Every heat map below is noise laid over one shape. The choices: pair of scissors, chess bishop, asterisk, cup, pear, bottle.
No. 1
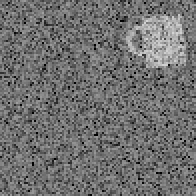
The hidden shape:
cup
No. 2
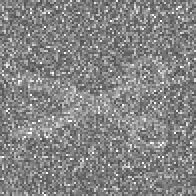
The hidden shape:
pair of scissors
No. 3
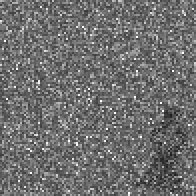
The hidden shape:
chess bishop
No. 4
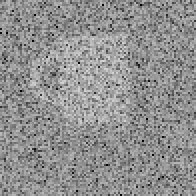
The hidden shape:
cup
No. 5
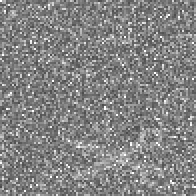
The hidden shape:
pair of scissors
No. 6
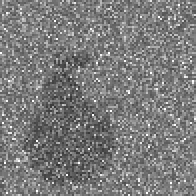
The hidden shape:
pear
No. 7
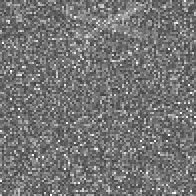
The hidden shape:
pair of scissors
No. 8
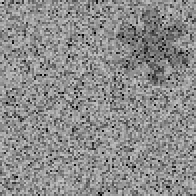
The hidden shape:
asterisk
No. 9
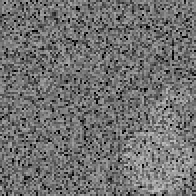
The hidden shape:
pear
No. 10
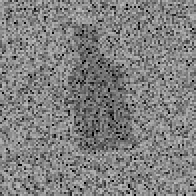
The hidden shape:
bottle
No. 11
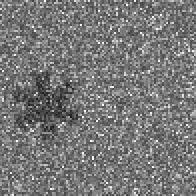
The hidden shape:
asterisk
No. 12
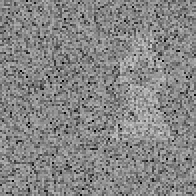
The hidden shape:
chess bishop
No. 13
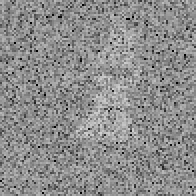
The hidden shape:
chess bishop
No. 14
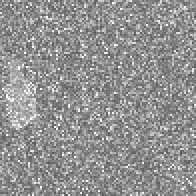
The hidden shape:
bottle
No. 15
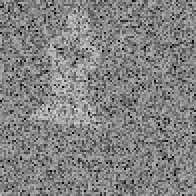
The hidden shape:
chess bishop
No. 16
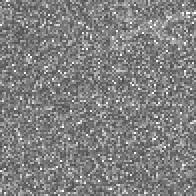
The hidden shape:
pair of scissors
